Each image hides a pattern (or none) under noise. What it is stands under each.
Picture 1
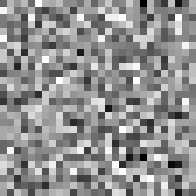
only noise
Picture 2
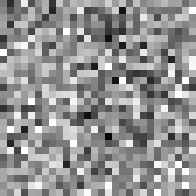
only noise
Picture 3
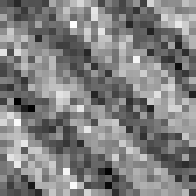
diagonal stripes
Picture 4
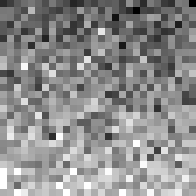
a smooth slope
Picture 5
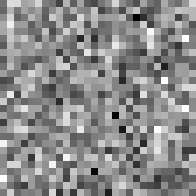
only noise
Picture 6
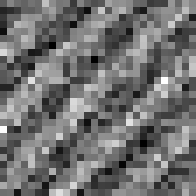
diagonal stripes
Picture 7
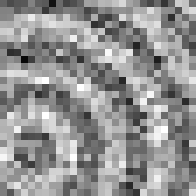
rings round one point
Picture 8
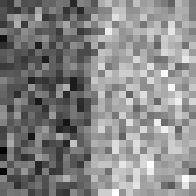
a sharp edge
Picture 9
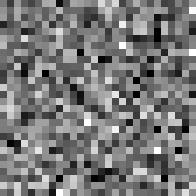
only noise
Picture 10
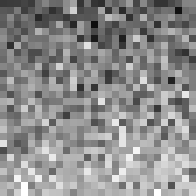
a smooth slope
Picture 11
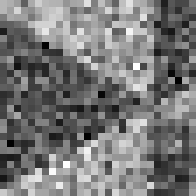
spokes from one point
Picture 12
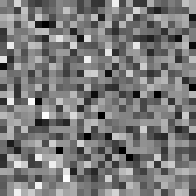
only noise
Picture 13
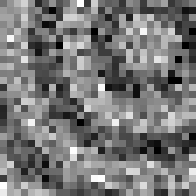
rings round one point
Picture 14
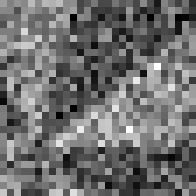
spokes from one point
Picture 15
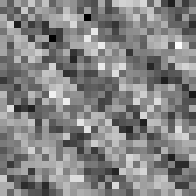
diagonal stripes
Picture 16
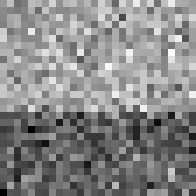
a sharp edge
